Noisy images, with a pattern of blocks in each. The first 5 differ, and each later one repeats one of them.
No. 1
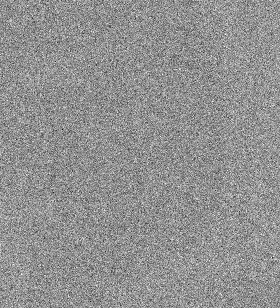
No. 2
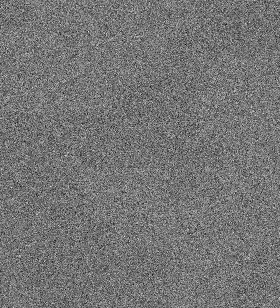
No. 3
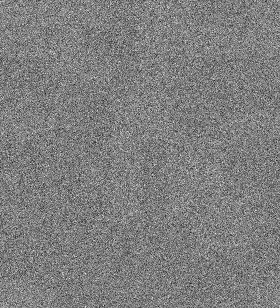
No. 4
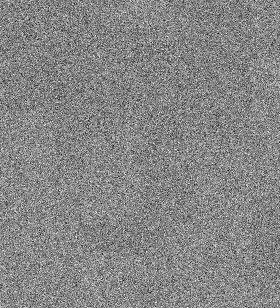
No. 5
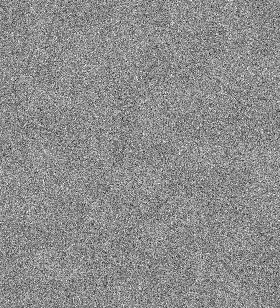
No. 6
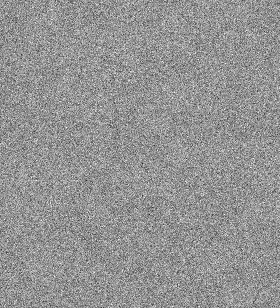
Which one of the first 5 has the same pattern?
5
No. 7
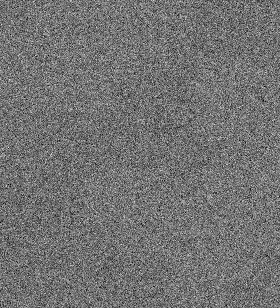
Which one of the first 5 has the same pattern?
2
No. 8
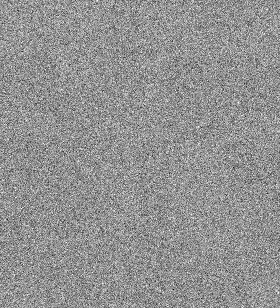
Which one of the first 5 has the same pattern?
3
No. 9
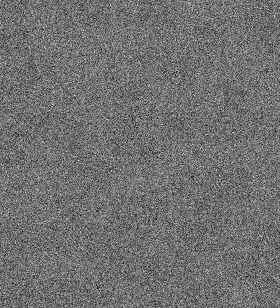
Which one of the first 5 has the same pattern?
5
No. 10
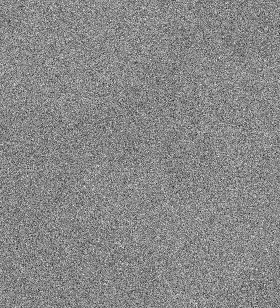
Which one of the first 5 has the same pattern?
2
